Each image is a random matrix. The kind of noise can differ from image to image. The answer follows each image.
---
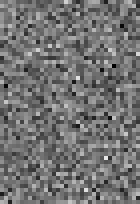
independent entries
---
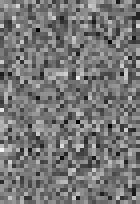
low rank plus noise
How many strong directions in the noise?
five to eight
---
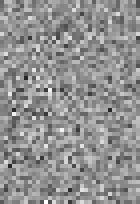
low rank plus noise
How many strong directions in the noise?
five to eight
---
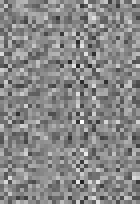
low rank plus noise
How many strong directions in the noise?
two
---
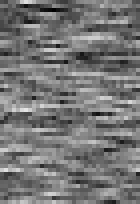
streaked along the rows
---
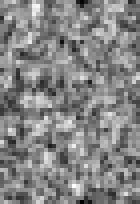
blotchy
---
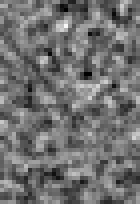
blotchy
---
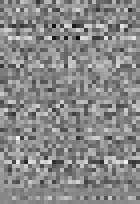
rows of uneven size
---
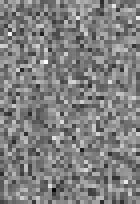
independent entries
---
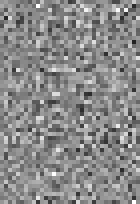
low rank plus noise
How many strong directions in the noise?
three or four
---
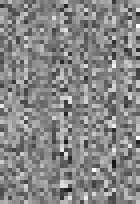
columns of uneven size
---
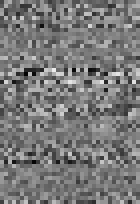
rows of uneven size
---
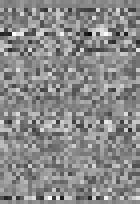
rows of uneven size
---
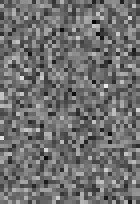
independent entries
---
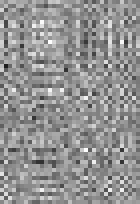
low rank plus noise
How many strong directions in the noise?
one
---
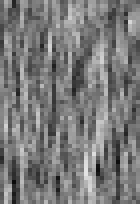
streaked along the columns
